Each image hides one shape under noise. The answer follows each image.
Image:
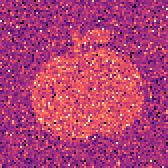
apple
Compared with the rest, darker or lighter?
lighter
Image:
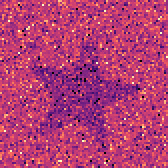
star
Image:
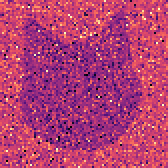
cat's head
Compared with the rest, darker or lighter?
darker
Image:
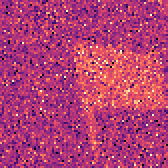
flag
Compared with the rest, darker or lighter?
lighter
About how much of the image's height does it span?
two thirds
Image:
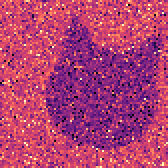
cat's head
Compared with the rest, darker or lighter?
darker
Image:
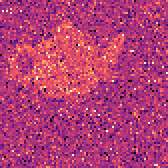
teapot
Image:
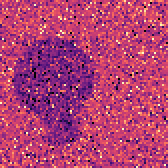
light bulb
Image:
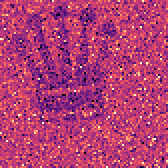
chess queen
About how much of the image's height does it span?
two thirds
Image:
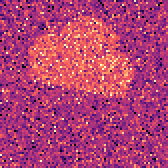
cloud
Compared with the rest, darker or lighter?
lighter
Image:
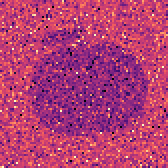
apple
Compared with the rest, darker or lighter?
darker
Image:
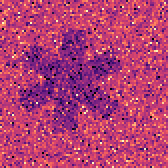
asterisk
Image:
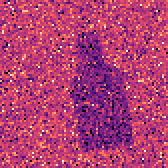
bottle
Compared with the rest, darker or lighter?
darker
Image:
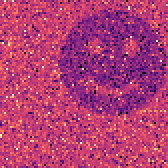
smiling face
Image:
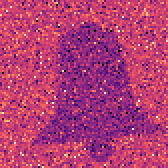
bell
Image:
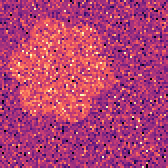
flower
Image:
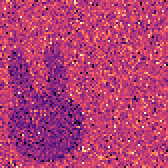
rabbit's head
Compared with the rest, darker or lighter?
darker
